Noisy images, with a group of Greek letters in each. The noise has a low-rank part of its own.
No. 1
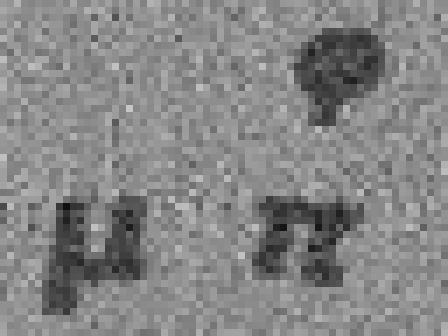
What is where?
top right: phi; bottom left: mu; bottom right: pi
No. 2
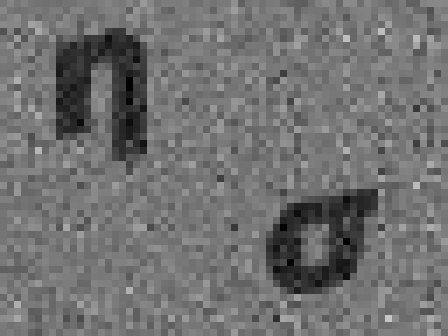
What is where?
top left: eta; bottom right: sigma
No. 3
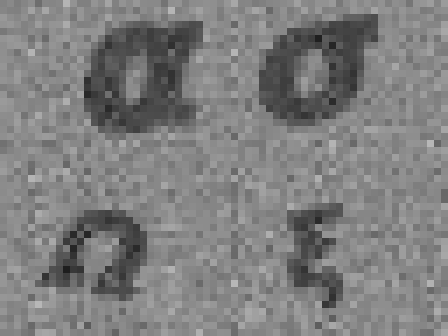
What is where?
top left: alpha; top right: sigma; bottom left: omega; bottom right: xi
